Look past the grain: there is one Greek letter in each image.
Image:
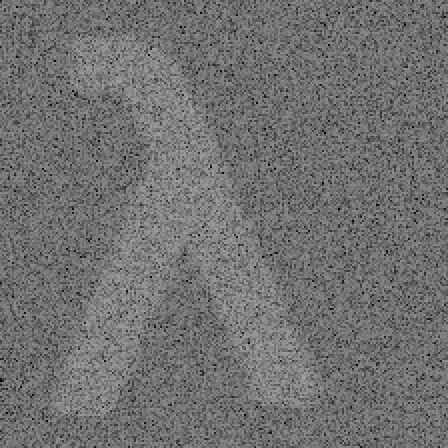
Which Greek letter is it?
lambda
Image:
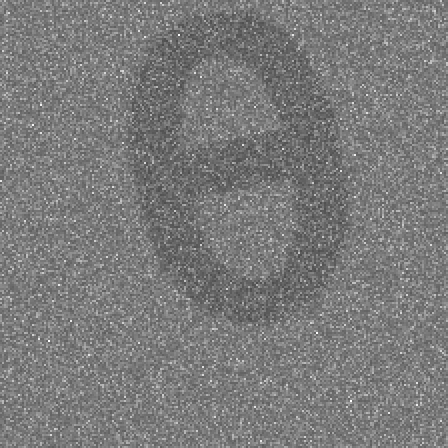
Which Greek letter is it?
theta
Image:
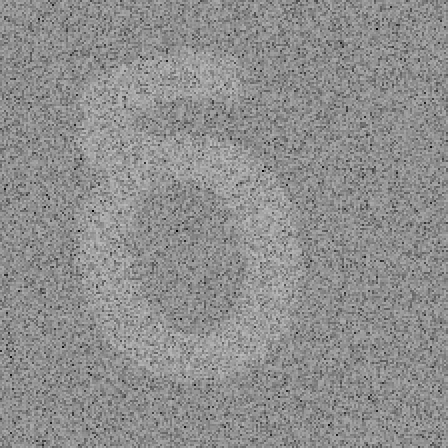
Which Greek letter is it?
delta
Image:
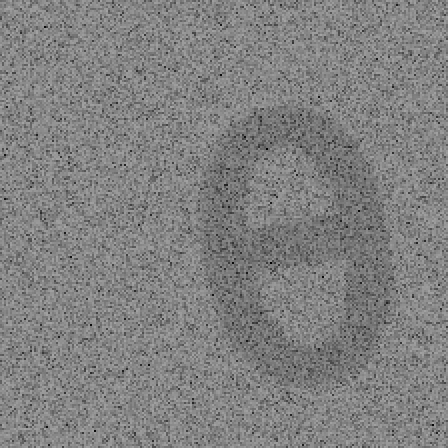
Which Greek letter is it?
theta
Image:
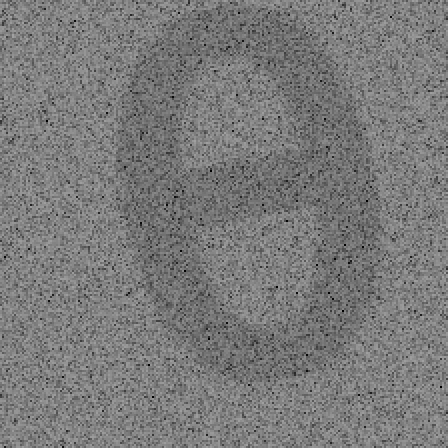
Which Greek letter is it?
theta
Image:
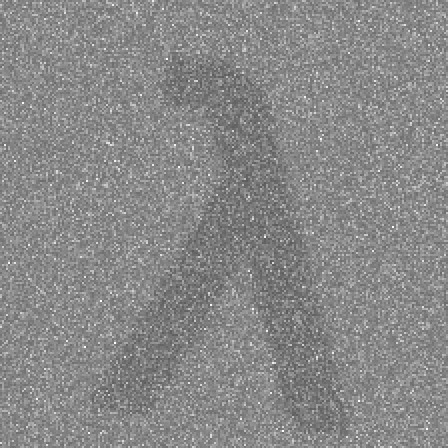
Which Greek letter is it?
lambda
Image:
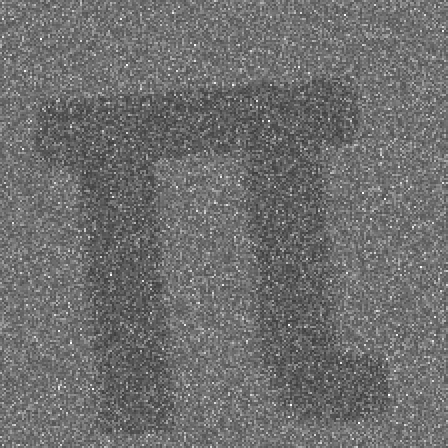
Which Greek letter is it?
pi
